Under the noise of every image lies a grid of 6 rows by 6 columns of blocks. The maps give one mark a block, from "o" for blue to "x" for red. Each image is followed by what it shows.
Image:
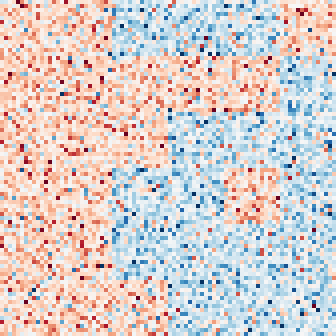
xxooox
xxxxxo
xxxooo
xxooxo
xxoooo
xxxooo
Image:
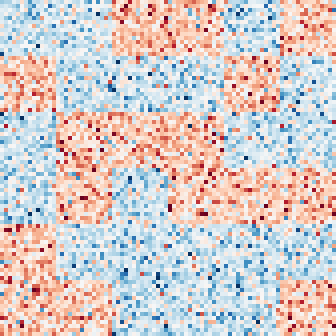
ooxxox
xoooxo
oxxxoo
oxoxxx
xooooo
xxooox
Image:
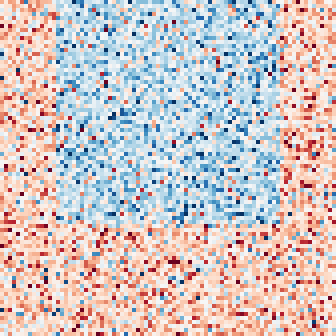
xoooox
xoooox
xoooox
xoooox
xxxxxx
xxxxxx
